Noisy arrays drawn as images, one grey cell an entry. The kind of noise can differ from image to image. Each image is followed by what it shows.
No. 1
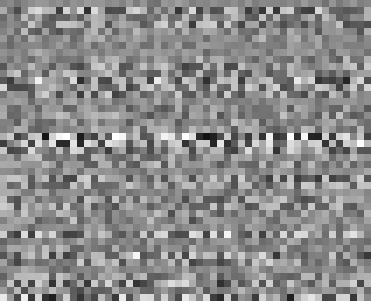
rows of uneven size
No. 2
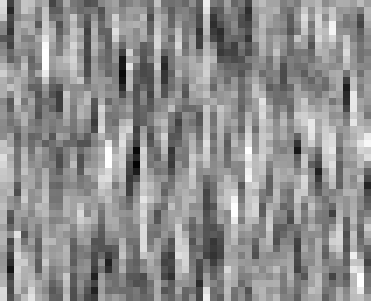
streaked along the columns
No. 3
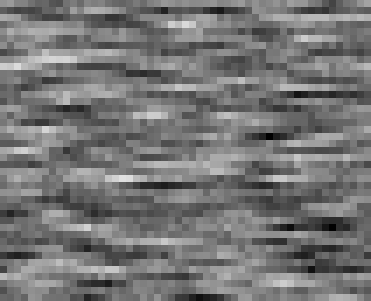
streaked along the rows
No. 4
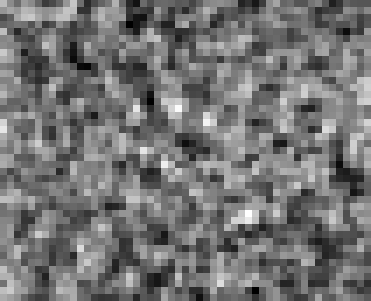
blotchy
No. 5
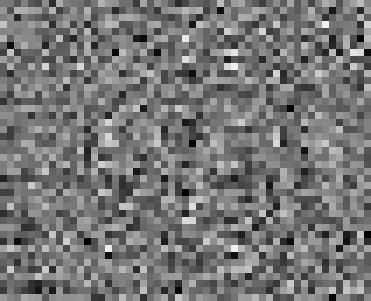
low rank plus noise
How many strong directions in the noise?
five to eight
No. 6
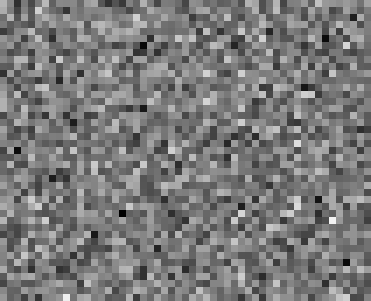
independent entries
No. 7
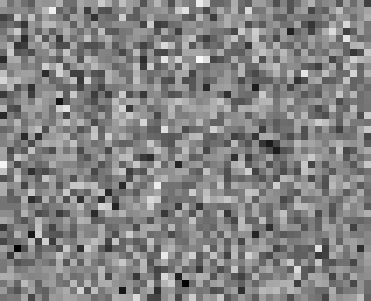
independent entries
